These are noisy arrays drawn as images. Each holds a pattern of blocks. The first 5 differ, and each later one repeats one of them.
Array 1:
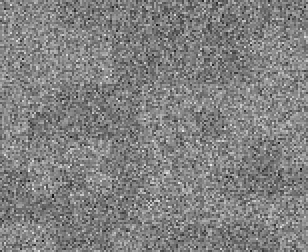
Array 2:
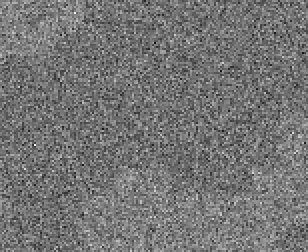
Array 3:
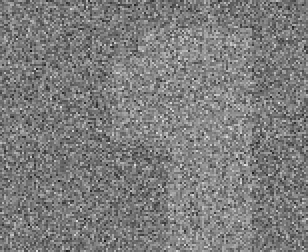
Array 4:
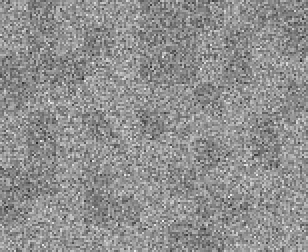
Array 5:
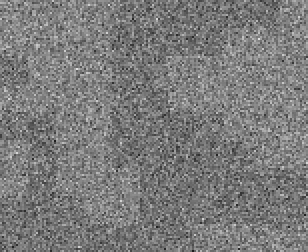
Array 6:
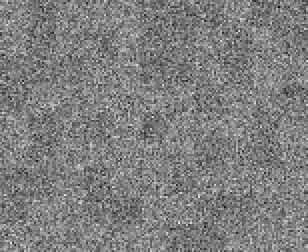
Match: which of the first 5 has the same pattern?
4
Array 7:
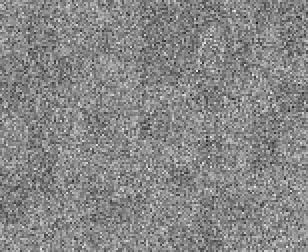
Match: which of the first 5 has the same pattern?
4
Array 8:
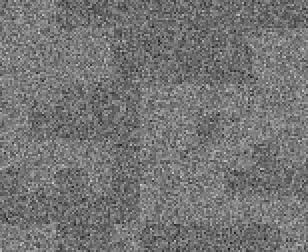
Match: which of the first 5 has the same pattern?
1
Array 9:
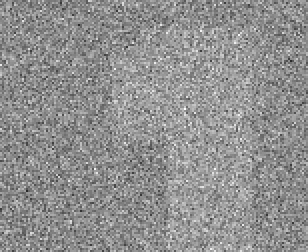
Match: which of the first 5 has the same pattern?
3
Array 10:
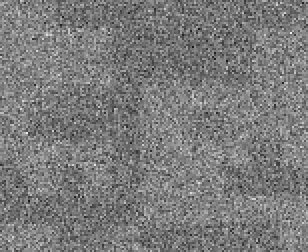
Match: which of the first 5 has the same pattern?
1
